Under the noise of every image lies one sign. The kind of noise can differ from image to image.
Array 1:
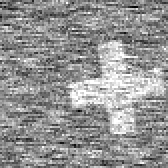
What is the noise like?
streaked along the rows
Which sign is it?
plus sign
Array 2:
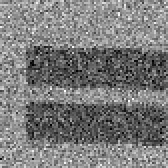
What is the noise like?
low rank plus noise
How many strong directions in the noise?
two
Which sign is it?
equals sign
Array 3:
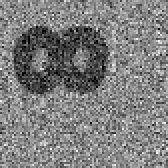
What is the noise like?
low rank plus noise
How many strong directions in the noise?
five to eight
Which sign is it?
infinity sign
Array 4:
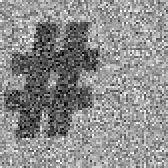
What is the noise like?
low rank plus noise
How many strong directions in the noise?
two
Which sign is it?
hash sign
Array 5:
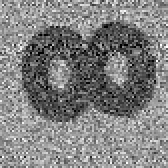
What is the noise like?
rows of uneven size
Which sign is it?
infinity sign
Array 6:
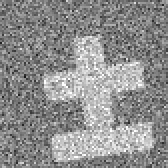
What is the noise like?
independent entries
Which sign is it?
plus-minus sign
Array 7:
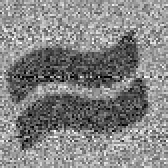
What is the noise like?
rows of uneven size
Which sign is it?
approximately sign
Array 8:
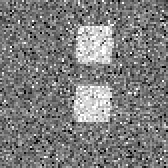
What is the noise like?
heavy tails
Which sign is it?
colon
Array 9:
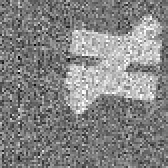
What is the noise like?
columns of uneven size
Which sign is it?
not-equal sign
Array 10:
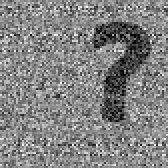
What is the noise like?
rows of uneven size
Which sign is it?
question mark
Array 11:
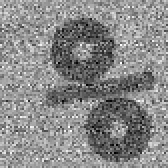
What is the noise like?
rows of uneven size
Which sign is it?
percent sign
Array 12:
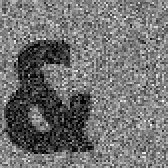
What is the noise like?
low rank plus noise
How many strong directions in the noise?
two
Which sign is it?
ampersand
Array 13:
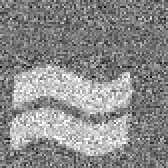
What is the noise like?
rows of uneven size
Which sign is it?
approximately sign
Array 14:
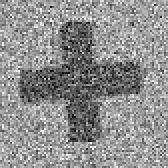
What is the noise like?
low rank plus noise
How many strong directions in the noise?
five to eight
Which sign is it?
plus sign
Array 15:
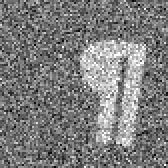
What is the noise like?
independent entries
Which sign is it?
pilcrow
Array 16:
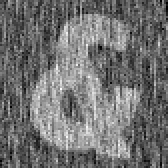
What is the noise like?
streaked along the columns
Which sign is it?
ampersand
